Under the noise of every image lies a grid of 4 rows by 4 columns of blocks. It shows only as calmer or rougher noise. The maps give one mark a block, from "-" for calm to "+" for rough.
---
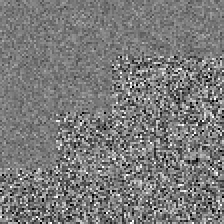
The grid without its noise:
- - - -
- - + +
- + + +
+ + + +
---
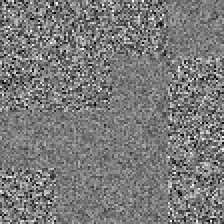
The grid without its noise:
+ + + -
+ + - +
- - - +
+ - - +
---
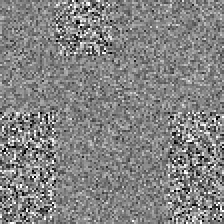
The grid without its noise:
- + - -
- - - -
+ - - +
+ - - +
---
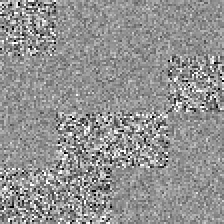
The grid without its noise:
+ - - -
- - - +
- + + -
+ + - -
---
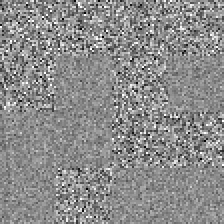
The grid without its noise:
+ + + +
+ - + -
- - + +
- + - -
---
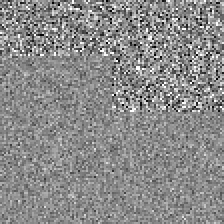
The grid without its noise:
+ + + +
- - + +
- - - -
- - - -
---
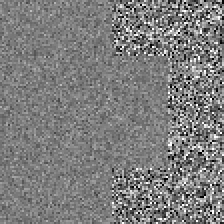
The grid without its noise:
- - + +
- - - +
- - - +
- - + +
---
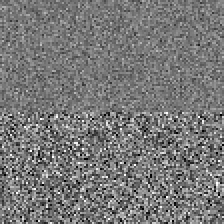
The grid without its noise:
- - - -
- - - -
+ + + +
+ + + +
